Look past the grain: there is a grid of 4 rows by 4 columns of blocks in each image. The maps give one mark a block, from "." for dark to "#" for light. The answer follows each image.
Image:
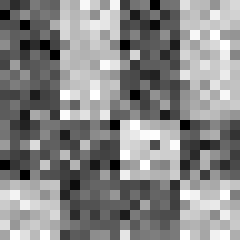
. # . #
. # . #
. . # .
# . . #
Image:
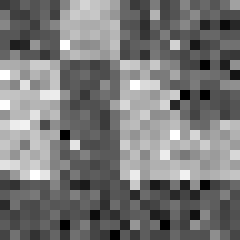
. # . .
# . # .
# . # #
. . . .
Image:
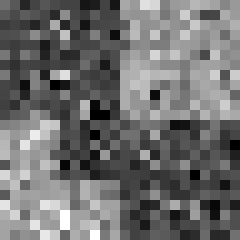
. . # #
. . # #
# . . .
# # . .
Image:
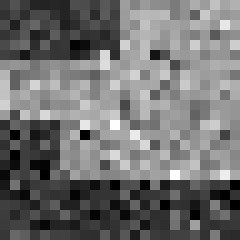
. . # #
# # # #
. # # #
. . . .
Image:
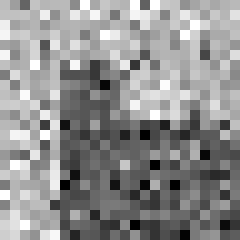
# # # #
# . # #
# . . .
# . . .
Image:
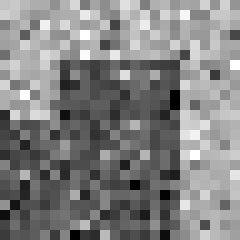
# # # #
# . . #
. . . #
. . . #
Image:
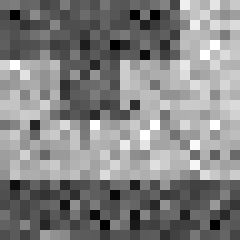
. . . #
# . # #
# # # #
. . . .
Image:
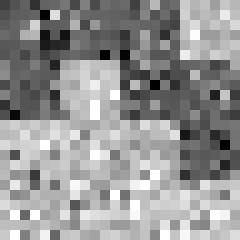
. . . #
. # . .
# # # .
# # # #
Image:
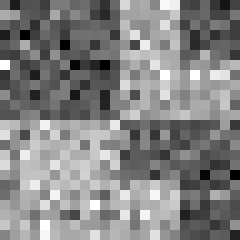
. . # .
. . # #
# # . .
# # # .
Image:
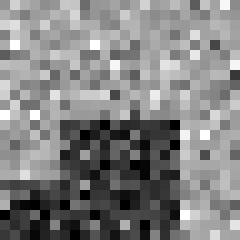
# # # #
# # # #
# . . #
. . . #
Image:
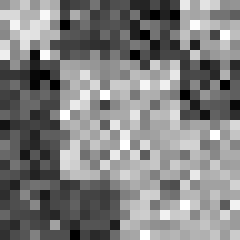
# . . #
. # # .
. # # #
. . # #
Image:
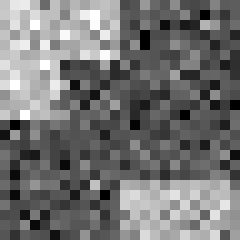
# # . .
# . . .
. . . .
. . # #
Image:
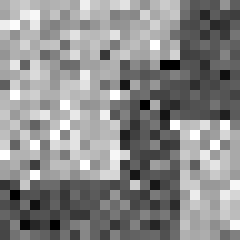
# # # .
# # . .
# # . #
. . . #
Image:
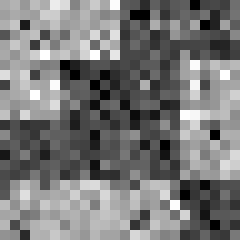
# # . .
# . . #
. . . #
# # # .
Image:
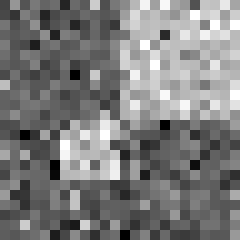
. . # #
. . # #
. # . .
. . . .
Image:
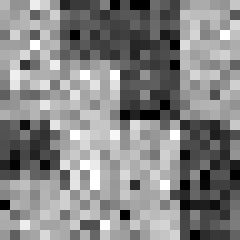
# . . #
# # . #
. # # .
# # # .
